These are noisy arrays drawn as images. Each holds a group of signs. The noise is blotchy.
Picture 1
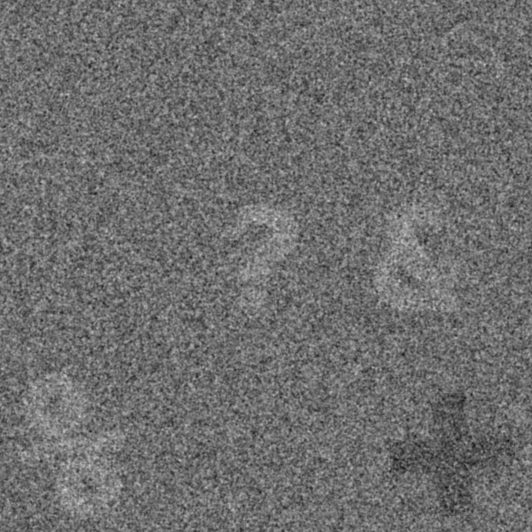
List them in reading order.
centre: light question mark; middle right: light ampersand; bottom left: light percent sign; bottom right: dark plus sign
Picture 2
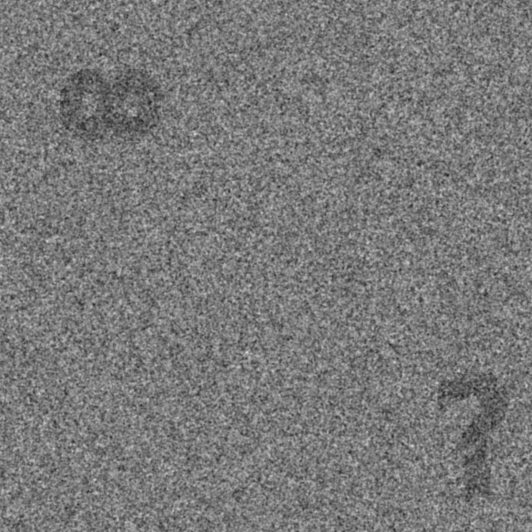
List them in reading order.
top left: dark infinity sign; bottom right: dark question mark
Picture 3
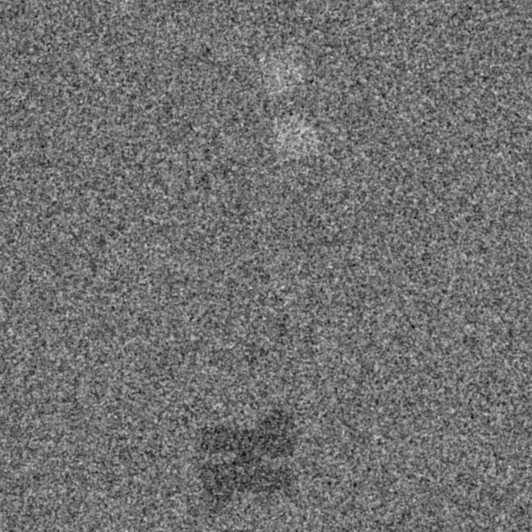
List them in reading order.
top middle: light colon; bottom middle: dark not-equal sign
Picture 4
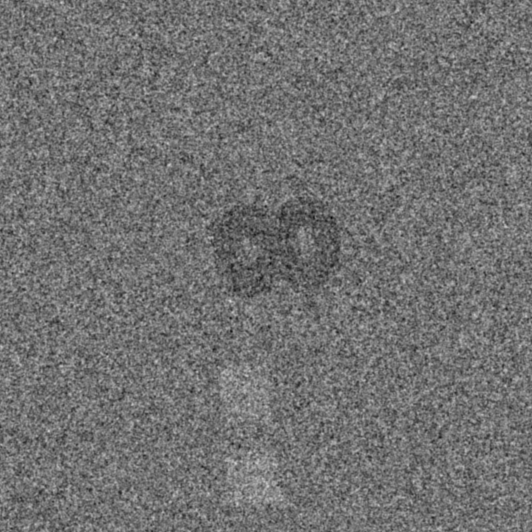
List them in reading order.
centre: dark infinity sign; bottom middle: light colon
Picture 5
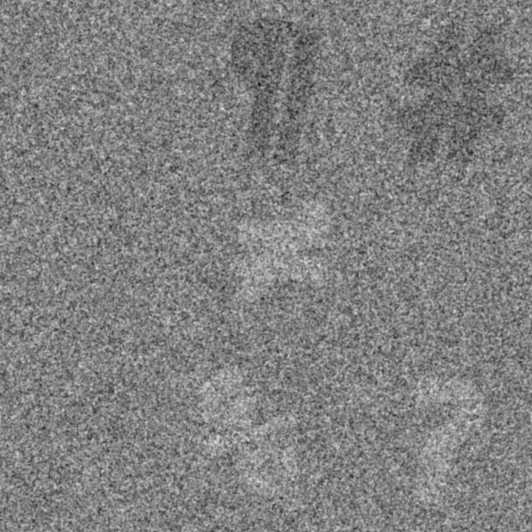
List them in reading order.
top middle: dark pilcrow; top right: dark hash sign; centre: light not-equal sign; bottom middle: light percent sign; bottom right: light question mark
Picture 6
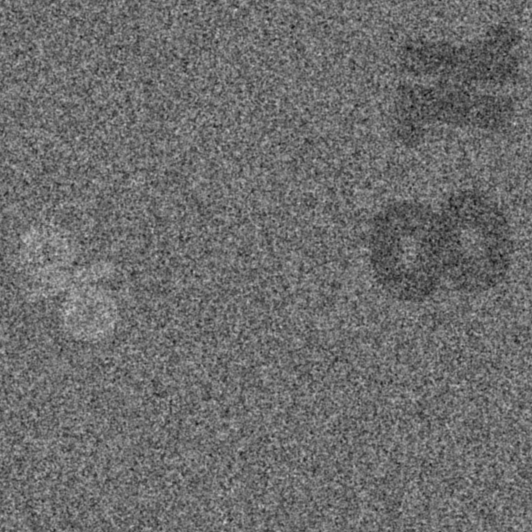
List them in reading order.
top right: dark not-equal sign; middle left: light percent sign; middle right: dark infinity sign
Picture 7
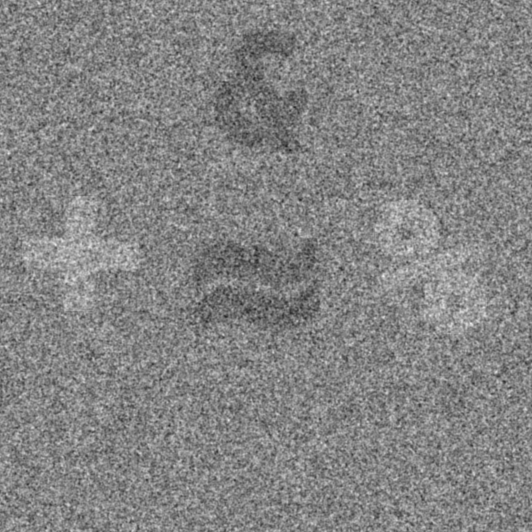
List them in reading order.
top middle: dark ampersand; middle left: light plus sign; centre: dark approximately sign; middle right: light percent sign
